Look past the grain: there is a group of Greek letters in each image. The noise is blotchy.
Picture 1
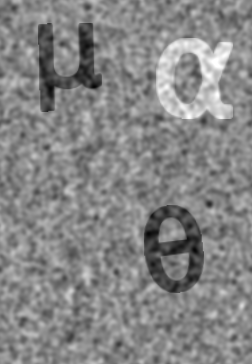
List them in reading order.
top left: dark mu; top right: light alpha; bottom right: dark theta
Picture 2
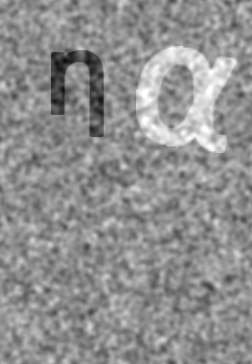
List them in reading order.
top left: dark eta; top right: light alpha
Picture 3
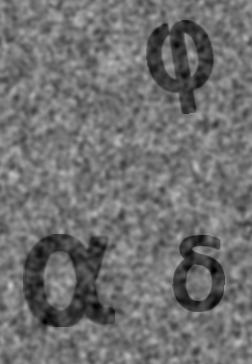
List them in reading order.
top right: dark phi; bottom left: dark alpha; bottom right: dark delta
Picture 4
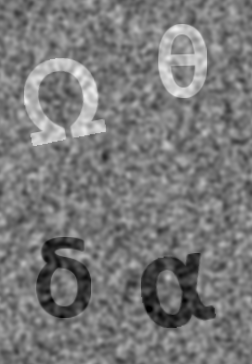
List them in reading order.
top left: light omega; top right: light theta; bottom left: dark delta; bottom right: dark alpha
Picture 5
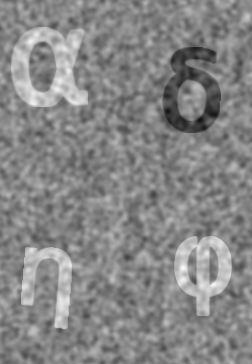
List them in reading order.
top left: light alpha; top right: dark delta; bottom left: light eta; bottom right: light phi
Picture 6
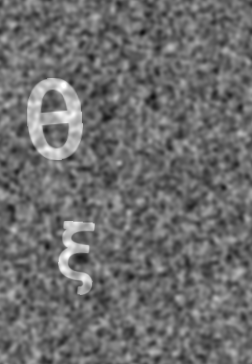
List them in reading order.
top left: light theta; bottom left: light xi
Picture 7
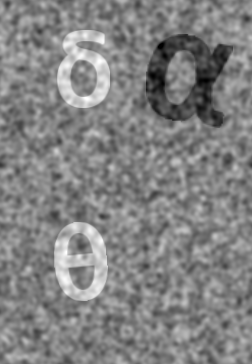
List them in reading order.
top left: light delta; top right: dark alpha; bottom left: light theta
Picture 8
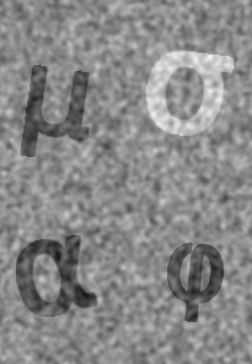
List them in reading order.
top left: dark mu; top right: light sigma; bottom left: dark alpha; bottom right: dark phi
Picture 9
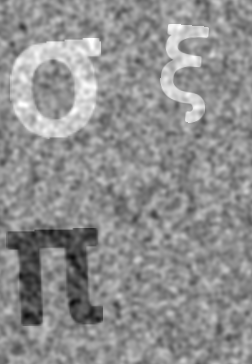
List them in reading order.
top left: light sigma; top right: light xi; bottom left: dark pi
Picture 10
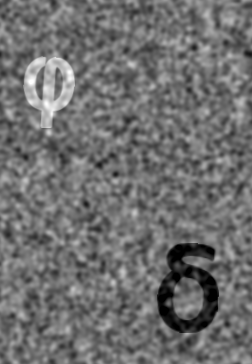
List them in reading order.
top left: light phi; bottom right: dark delta
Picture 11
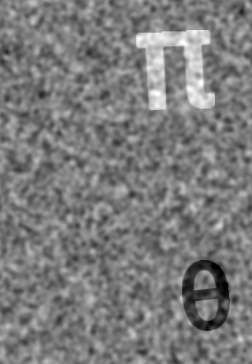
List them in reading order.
top right: light pi; bottom right: dark theta
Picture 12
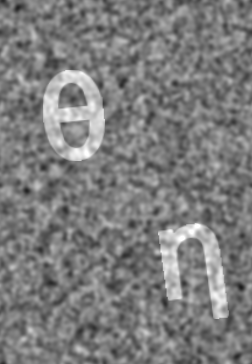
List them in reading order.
top left: light theta; bottom right: light eta
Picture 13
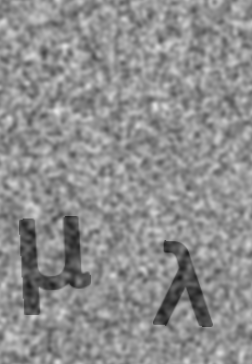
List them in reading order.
bottom left: dark mu; bottom right: dark lambda
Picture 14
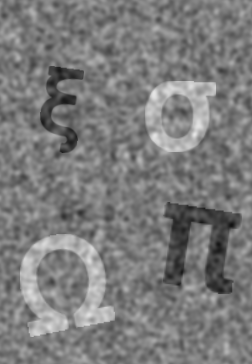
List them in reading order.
top left: dark xi; top right: light sigma; bottom left: light omega; bottom right: dark pi
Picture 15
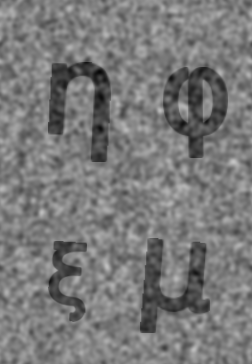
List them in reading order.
top left: dark eta; top right: dark phi; bottom left: dark xi; bottom right: dark mu
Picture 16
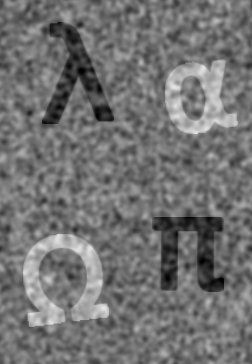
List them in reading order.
top left: dark lambda; top right: light alpha; bottom left: light omega; bottom right: dark pi
